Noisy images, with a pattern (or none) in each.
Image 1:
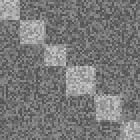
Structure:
blocks along the diagonal
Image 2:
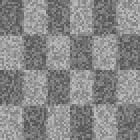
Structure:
a checkerboard
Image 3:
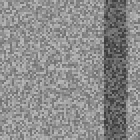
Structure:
one band of columns
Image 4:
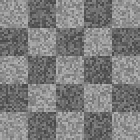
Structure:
a checkerboard
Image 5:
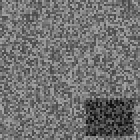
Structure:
one block
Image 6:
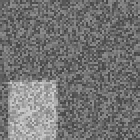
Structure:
one block
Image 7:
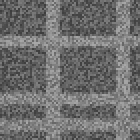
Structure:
bands of rows crossing bands of columns
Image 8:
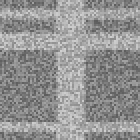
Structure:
bands of rows crossing bands of columns
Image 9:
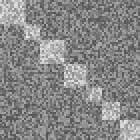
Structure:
blocks along the diagonal
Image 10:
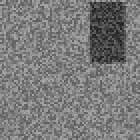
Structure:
one block
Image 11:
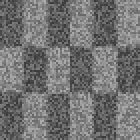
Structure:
a checkerboard
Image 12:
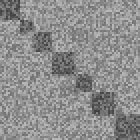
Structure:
blocks along the diagonal
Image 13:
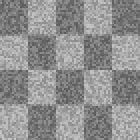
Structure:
a checkerboard
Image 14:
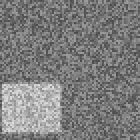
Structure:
one block
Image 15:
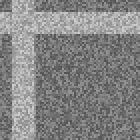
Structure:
bands of rows crossing bands of columns
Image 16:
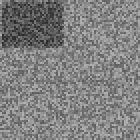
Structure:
one block
